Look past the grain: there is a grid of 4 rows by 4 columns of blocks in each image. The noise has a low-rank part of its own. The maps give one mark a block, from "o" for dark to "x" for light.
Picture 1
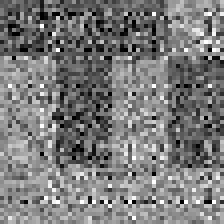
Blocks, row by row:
o o o x
x o x o
x o x o
x x x x
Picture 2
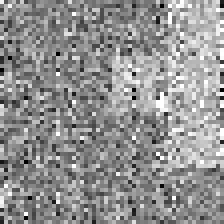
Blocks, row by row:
o o o x
o o x x
o o o x
o o o o
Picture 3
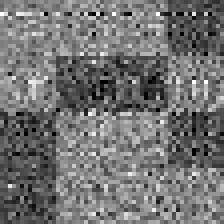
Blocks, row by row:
x x x o
x o o x
o x x o
o x x x
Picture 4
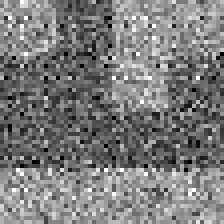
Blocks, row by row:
x o x x
o o x o
o o o o
x x x x
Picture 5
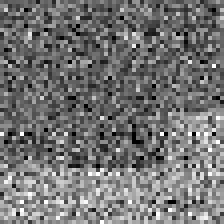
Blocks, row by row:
o o o o
o o o o
o o o x
x x x x
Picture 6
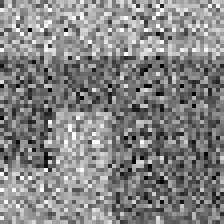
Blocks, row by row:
x x x x
o o o o
o x o o
x x o o
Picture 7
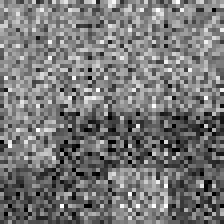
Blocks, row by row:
x x x x
x x x x
x o o o
o o x o
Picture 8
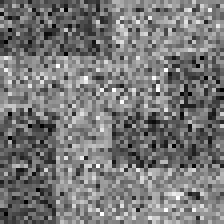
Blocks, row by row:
o o x x
x x x o
o x o o
o x x x
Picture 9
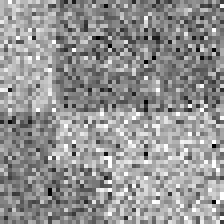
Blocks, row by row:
x o o o
x o o o
o x x x
o o x x
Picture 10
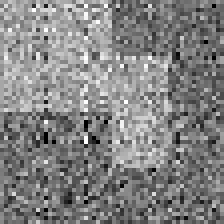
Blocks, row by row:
x x o o
x x x o
o o x o
o o o o
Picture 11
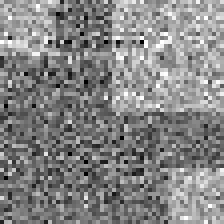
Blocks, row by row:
x o x x
o o x x
o o o o
o o o x
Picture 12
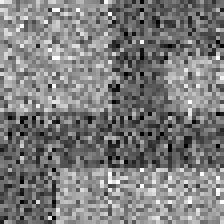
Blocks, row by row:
x x o o
x x o x
o o o o
o x x x
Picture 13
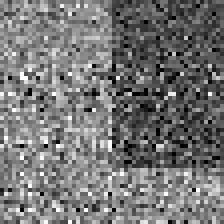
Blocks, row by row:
x x o o
x x o o
x x o o
x x x x
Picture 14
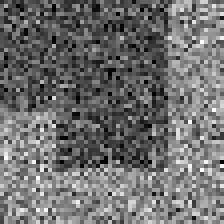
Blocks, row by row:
o o o x
o o o x
x o o x
x x x x
